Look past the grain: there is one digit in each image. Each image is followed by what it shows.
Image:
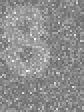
light 8
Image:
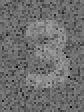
light 3
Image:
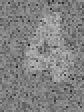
light 4
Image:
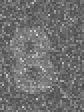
light 8
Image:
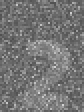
light 2
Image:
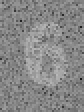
light 6
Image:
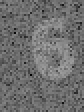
light 6
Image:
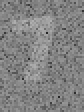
light 7
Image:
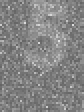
light 5
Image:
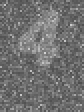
light 4
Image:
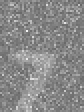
light 7
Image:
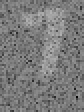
light 7
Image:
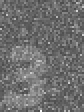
light 3
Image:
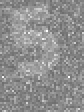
light 5
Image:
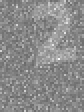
light 2
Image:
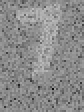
light 7
